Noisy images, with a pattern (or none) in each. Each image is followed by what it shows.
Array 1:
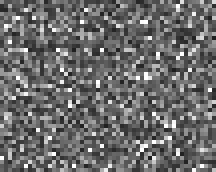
only noise
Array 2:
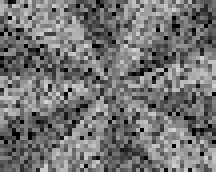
spokes from one point
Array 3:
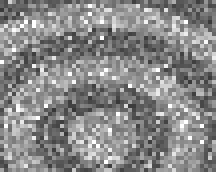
rings round one point
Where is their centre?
bottom middle
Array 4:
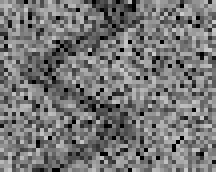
a wavy band
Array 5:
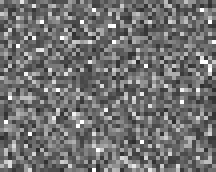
only noise
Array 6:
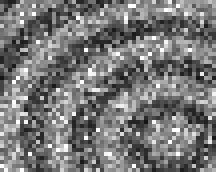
rings round one point
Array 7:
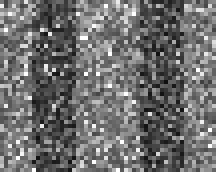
vertical stripes
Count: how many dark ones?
2
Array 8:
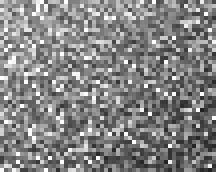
a smooth slope
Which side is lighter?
top left
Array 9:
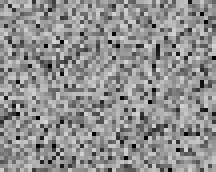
only noise
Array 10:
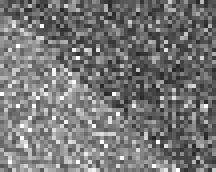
a sharp edge
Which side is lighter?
bottom left
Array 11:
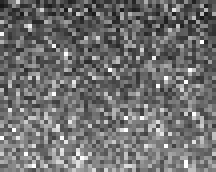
a smooth slope
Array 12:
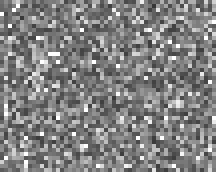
only noise
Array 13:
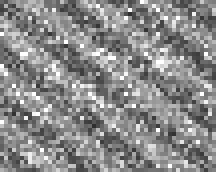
diagonal stripes
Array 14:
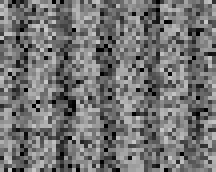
vertical stripes
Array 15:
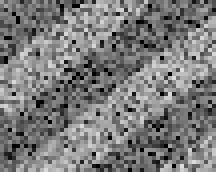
diagonal stripes
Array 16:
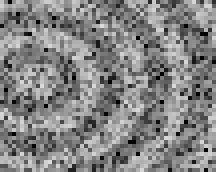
rings round one point
